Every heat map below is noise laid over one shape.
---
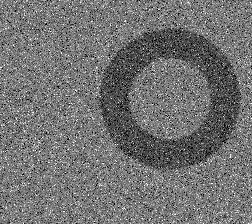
ring
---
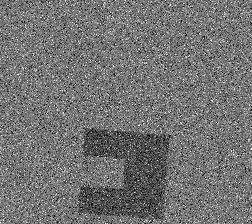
square with a notch
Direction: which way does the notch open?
left
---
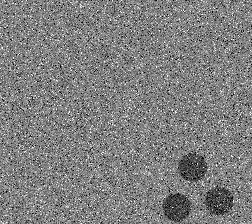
three dots
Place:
bottom right
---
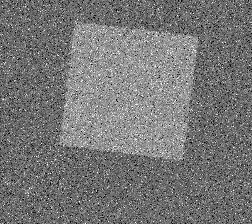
square
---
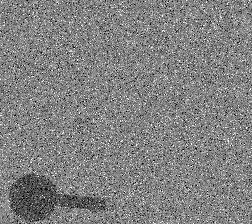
lollipop
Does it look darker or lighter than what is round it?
darker
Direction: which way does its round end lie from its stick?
left
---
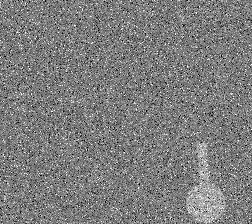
lollipop
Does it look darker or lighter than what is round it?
lighter
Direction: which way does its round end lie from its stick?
down
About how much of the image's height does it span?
a third
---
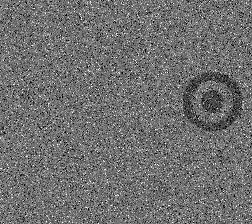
bullseye
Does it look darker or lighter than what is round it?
darker
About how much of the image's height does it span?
a quarter
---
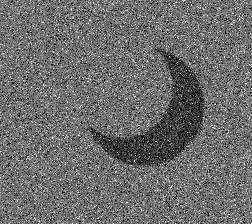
crescent
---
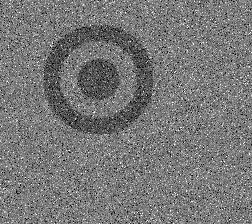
bullseye
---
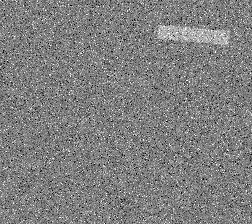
bar
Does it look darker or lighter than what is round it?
lighter
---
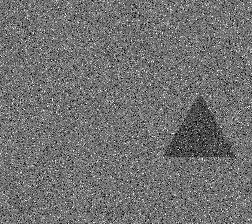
triangle
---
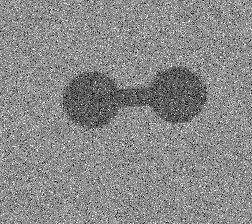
dumbbell
